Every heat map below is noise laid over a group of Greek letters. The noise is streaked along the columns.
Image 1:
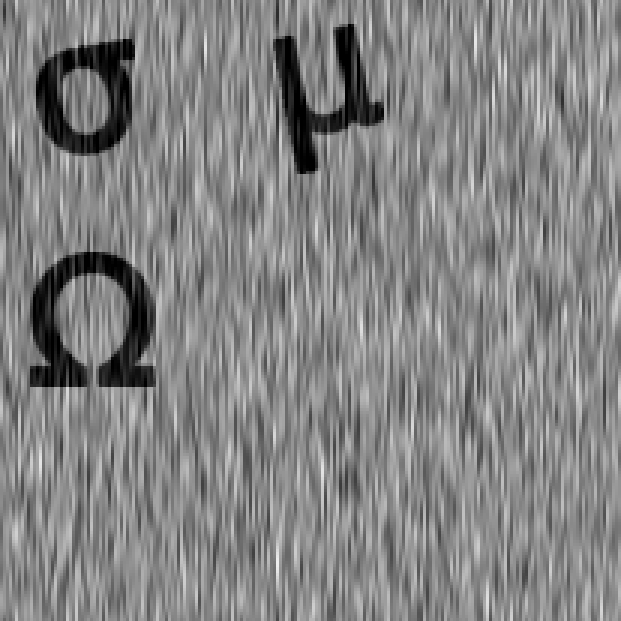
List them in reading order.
top left: sigma; top middle: mu; middle left: omega
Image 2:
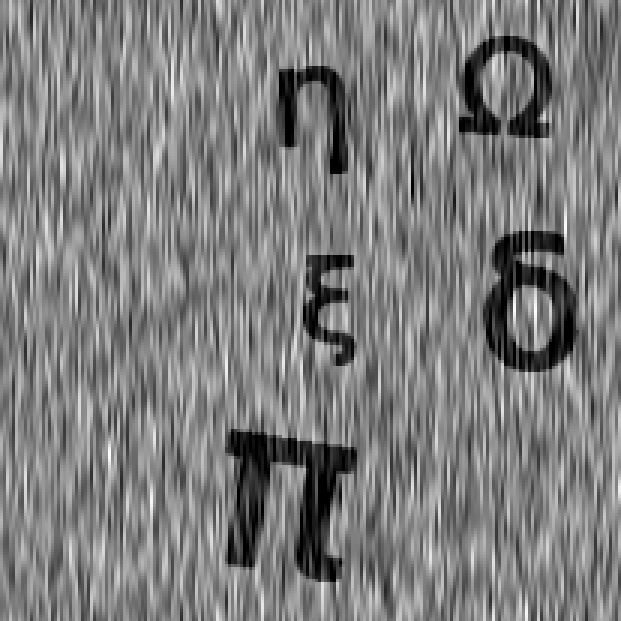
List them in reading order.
top middle: eta; top right: omega; centre: xi; middle right: delta; bottom middle: pi
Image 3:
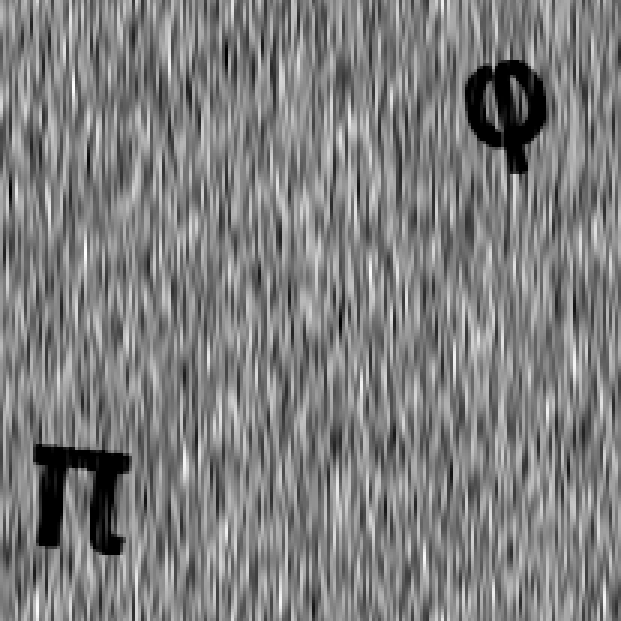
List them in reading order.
top right: phi; bottom left: pi
